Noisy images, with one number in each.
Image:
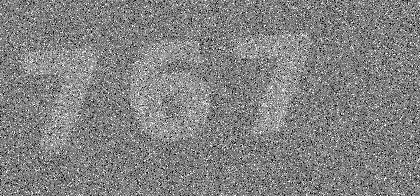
767
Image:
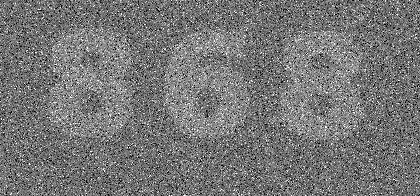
868
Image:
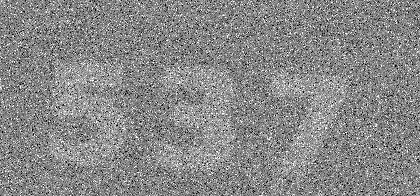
537
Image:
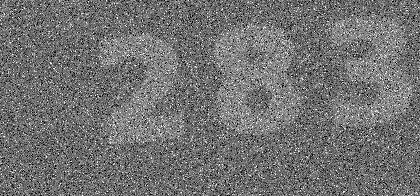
283
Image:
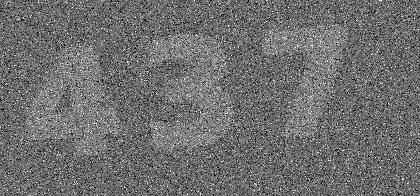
437
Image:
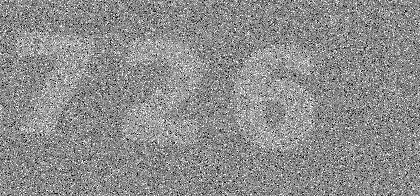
726
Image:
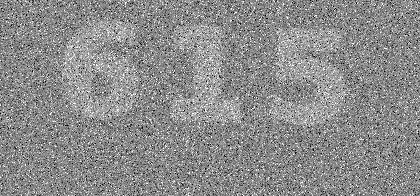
615
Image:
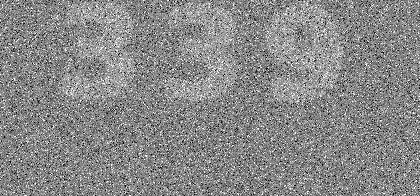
339
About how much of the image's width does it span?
two thirds
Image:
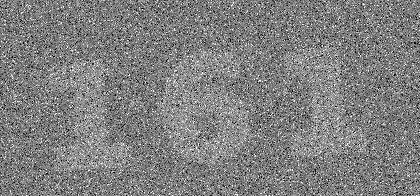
161
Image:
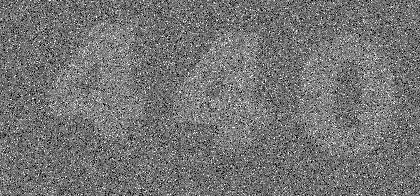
440
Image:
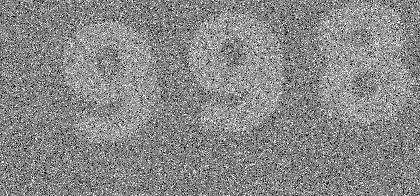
998
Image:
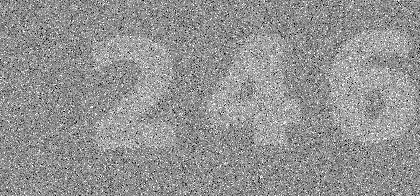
246
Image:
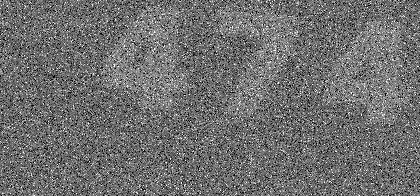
474
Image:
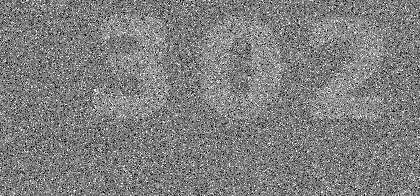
302
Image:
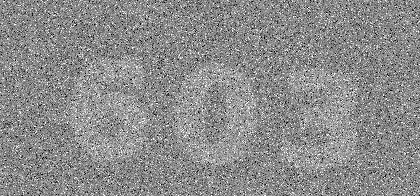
603
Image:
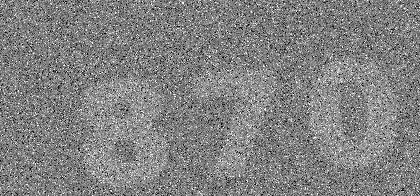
870
